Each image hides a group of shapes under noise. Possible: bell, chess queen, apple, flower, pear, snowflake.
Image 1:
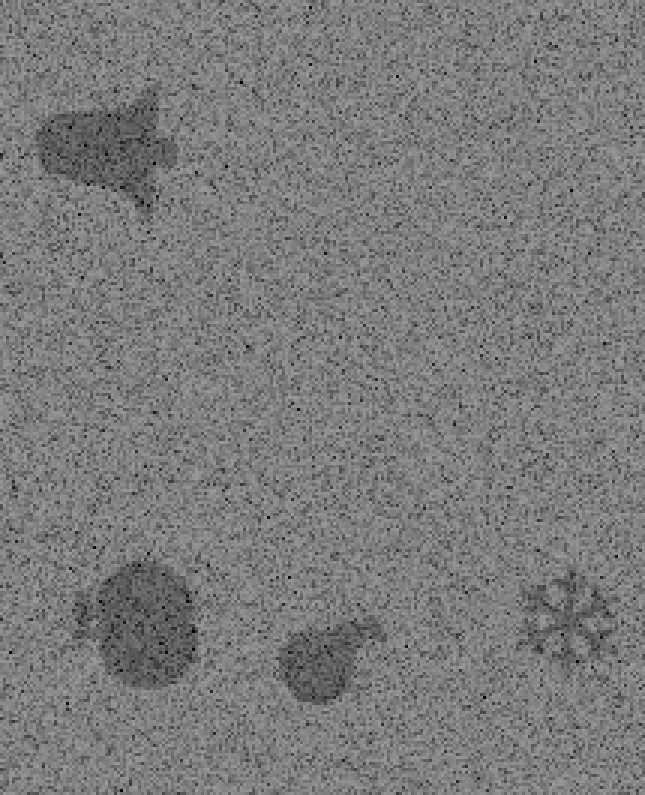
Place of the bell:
top left
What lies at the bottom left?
apple
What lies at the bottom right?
snowflake
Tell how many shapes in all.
4
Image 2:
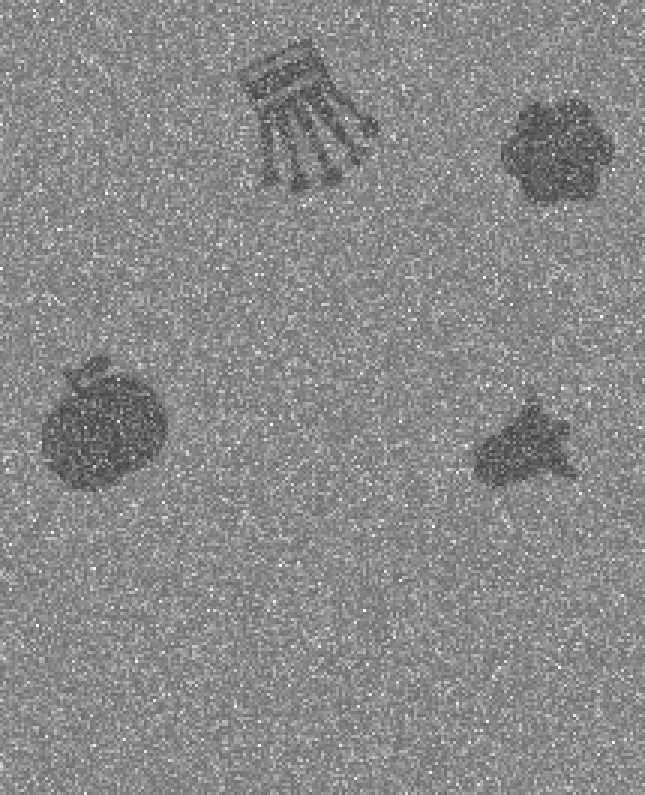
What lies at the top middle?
chess queen
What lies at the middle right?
bell
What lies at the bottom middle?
nothing
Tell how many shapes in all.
4
